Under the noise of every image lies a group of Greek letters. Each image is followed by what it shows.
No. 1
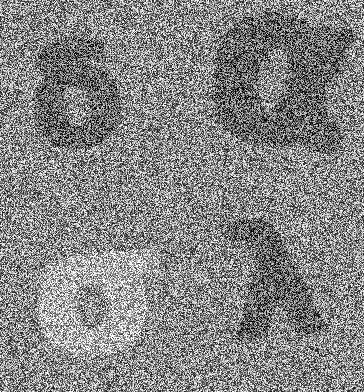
top left: dark delta; top right: dark alpha; bottom left: light sigma; bottom right: dark lambda
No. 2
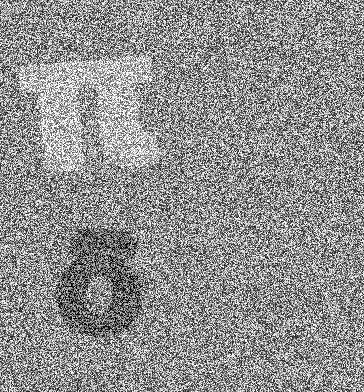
top left: light pi; bottom left: dark delta
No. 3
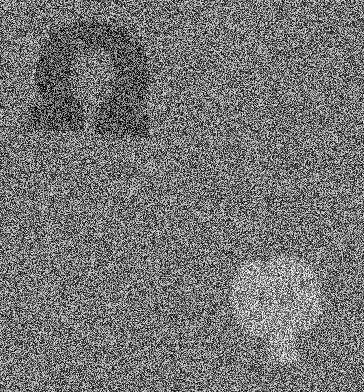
top left: dark omega; bottom right: light phi
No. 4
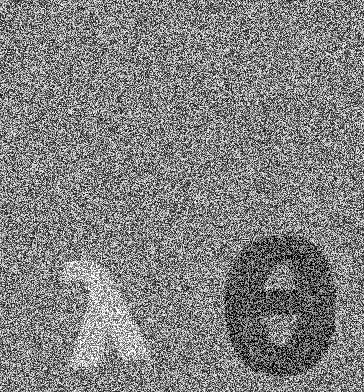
bottom left: light lambda; bottom right: dark theta
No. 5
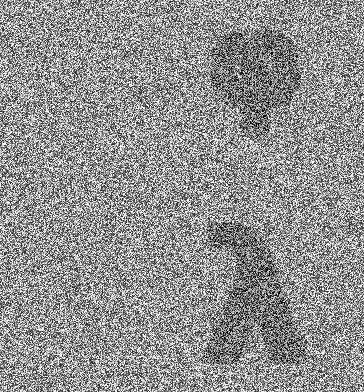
top right: dark phi; bottom right: dark lambda
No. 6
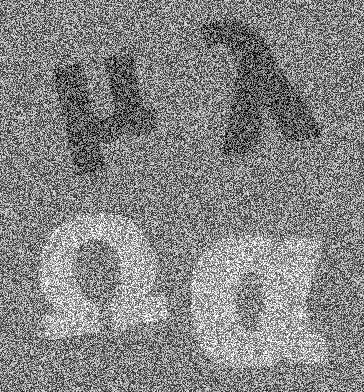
top left: dark mu; top right: dark lambda; bottom left: light omega; bottom right: light alpha
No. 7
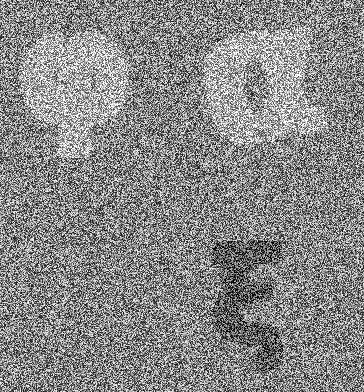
top left: light phi; top right: light alpha; bottom right: dark xi
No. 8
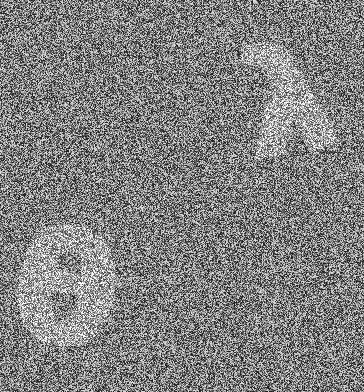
top right: light lambda; bottom left: light theta
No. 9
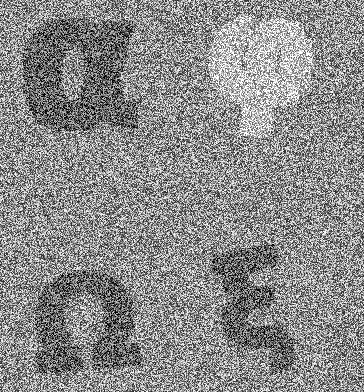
top left: dark alpha; top right: light phi; bottom left: dark omega; bottom right: dark xi
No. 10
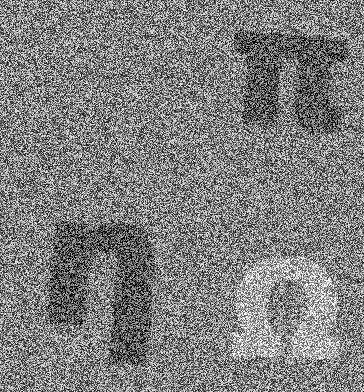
top right: dark pi; bottom left: dark eta; bottom right: light omega
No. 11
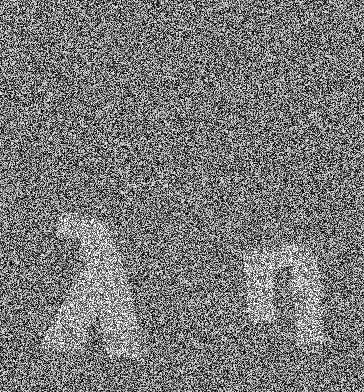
bottom left: light lambda; bottom right: light eta
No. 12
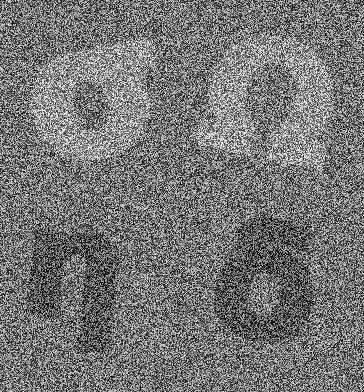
top left: light sigma; top right: light omega; bottom left: dark eta; bottom right: dark delta
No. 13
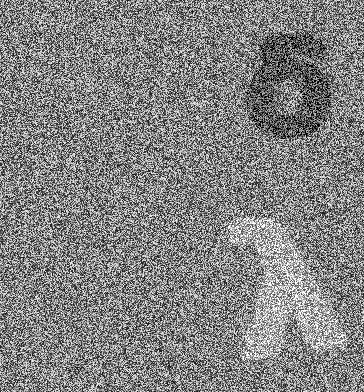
top right: dark delta; bottom right: light lambda
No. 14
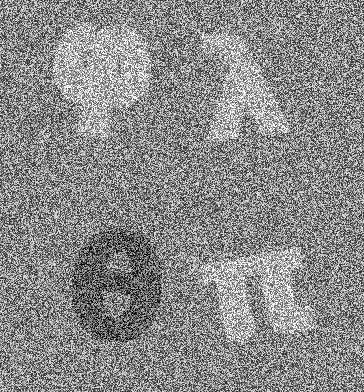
top left: light phi; top right: light lambda; bottom left: dark theta; bottom right: light pi
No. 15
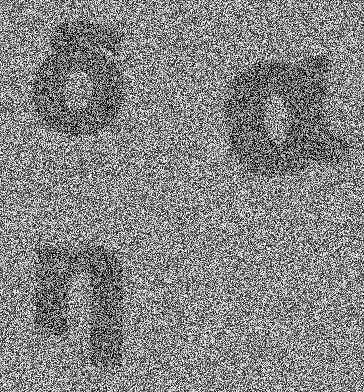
top left: dark delta; top right: dark alpha; bottom left: dark eta
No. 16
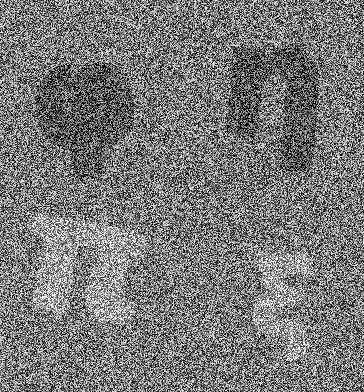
top left: dark phi; top right: dark eta; bottom left: light pi; bottom right: light xi
